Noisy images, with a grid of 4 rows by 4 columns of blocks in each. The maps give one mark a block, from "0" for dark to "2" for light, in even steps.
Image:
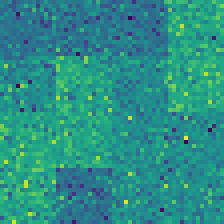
0002
1212
2211
2011
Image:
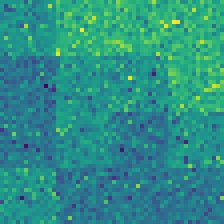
1222
0112
0101
1000
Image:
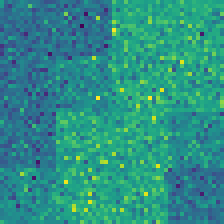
0022
0122
0221
1220
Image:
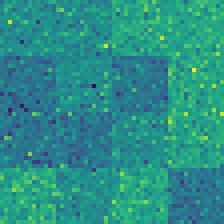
1122
0102
0012
2120
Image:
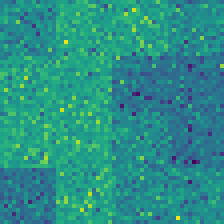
1221
2200
2210
0211
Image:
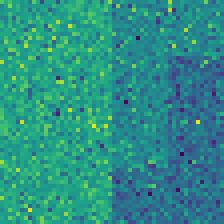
2211
2210
2210
2200
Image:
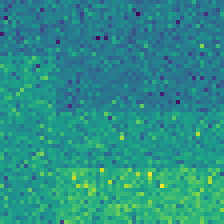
0000
1000
1111
1222
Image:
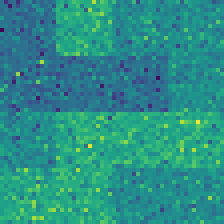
0211
0001
1222
2211
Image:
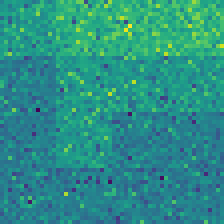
1222
0111
0100
0000
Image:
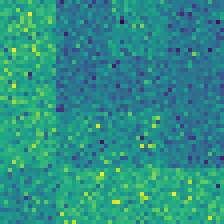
2010
2000
2110
1222
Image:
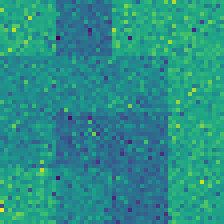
2022
1112
1002
2102
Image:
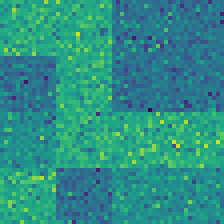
2200
0200
1222
2011
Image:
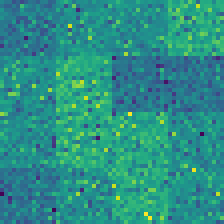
0112
1200
1221
0121
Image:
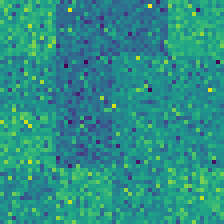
2002
1011
2011
1212
